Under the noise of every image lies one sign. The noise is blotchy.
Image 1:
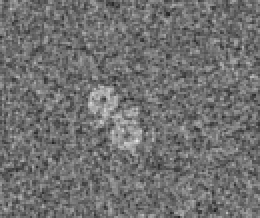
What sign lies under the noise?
percent sign
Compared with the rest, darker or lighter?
lighter
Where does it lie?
centre
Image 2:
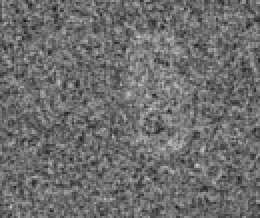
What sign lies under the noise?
section sign
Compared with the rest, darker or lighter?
lighter
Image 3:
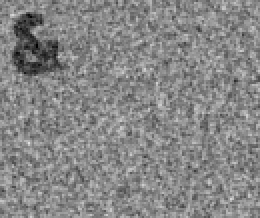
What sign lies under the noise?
ampersand
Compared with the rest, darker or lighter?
darker
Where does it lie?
top left
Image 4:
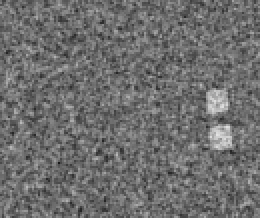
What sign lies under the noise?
colon
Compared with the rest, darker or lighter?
lighter
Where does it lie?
middle right
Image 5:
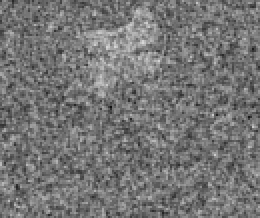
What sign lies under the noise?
not-equal sign
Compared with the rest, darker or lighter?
lighter
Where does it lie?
top middle
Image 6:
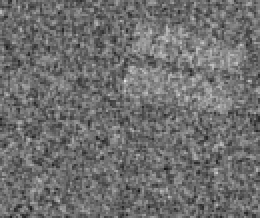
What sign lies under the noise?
equals sign
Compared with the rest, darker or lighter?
lighter
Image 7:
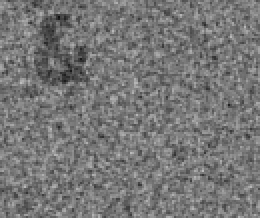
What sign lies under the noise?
ampersand
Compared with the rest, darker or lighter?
darker
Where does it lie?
top left
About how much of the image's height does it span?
a third
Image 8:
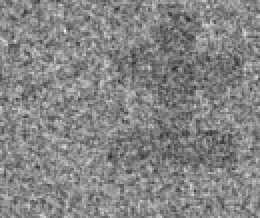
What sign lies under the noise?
plus-minus sign
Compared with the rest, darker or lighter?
darker
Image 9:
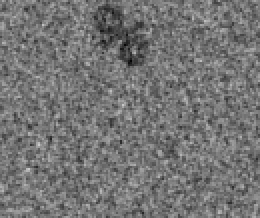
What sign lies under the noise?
percent sign
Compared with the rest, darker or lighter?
darker
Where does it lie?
top middle
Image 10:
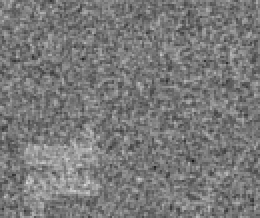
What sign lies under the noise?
not-equal sign
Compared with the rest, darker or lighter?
lighter
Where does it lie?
bottom left
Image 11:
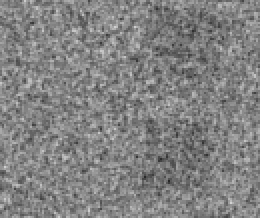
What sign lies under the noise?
colon
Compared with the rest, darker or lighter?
darker
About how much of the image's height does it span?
nearly all
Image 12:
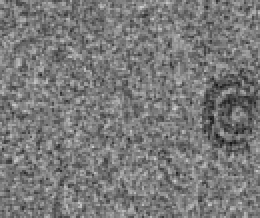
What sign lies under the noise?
at sign
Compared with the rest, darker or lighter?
darker
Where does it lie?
middle right
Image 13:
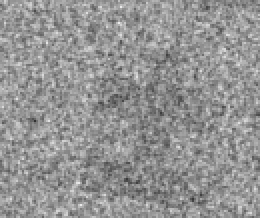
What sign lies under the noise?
plus-minus sign
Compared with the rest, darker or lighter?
darker
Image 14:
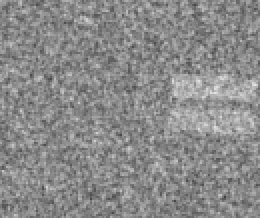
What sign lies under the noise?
equals sign
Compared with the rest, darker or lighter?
lighter
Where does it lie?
middle right
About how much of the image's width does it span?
a third
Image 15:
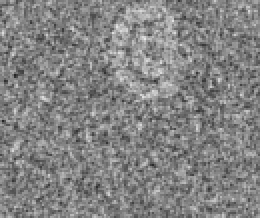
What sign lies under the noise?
at sign
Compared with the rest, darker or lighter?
lighter
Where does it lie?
top middle
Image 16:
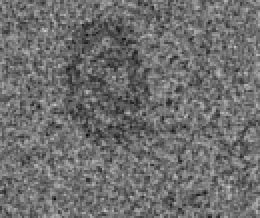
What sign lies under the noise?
at sign
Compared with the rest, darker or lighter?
darker
